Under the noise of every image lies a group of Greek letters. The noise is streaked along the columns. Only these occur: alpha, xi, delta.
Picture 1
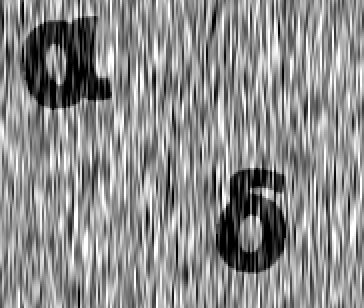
top left: alpha; bottom right: delta
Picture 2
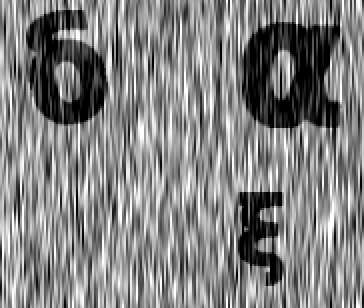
top left: delta; top right: alpha; bottom right: xi
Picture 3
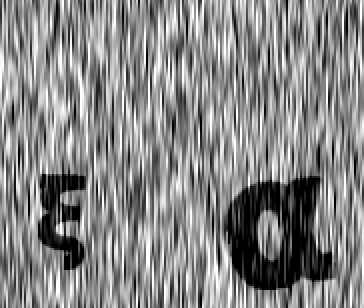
bottom left: xi; bottom right: alpha
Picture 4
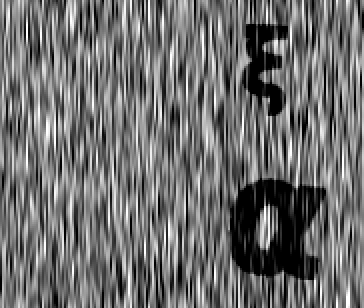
top right: xi; bottom right: alpha
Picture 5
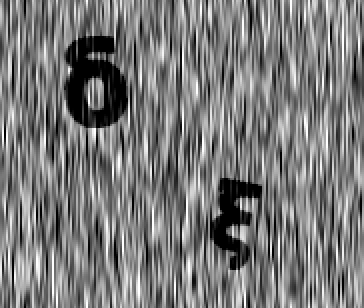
top left: delta; bottom right: xi
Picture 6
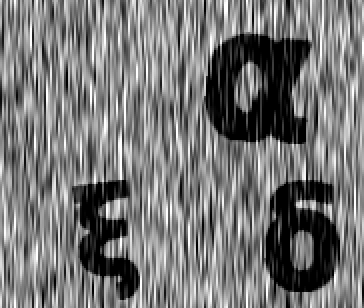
top right: alpha; bottom left: xi; bottom right: delta
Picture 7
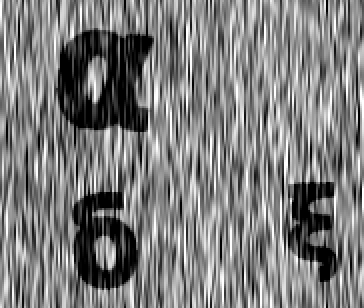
top left: alpha; bottom left: delta; bottom right: xi
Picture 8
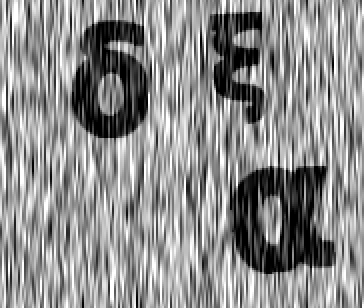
top left: delta; top right: xi; bottom right: alpha
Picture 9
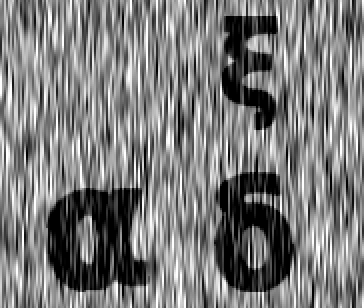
top right: xi; bottom left: alpha; bottom right: delta
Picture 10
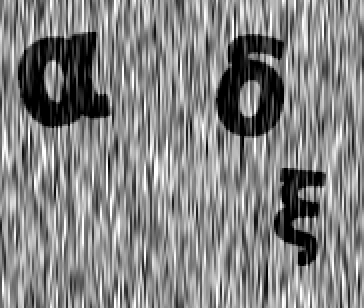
top left: alpha; top right: delta; bottom right: xi
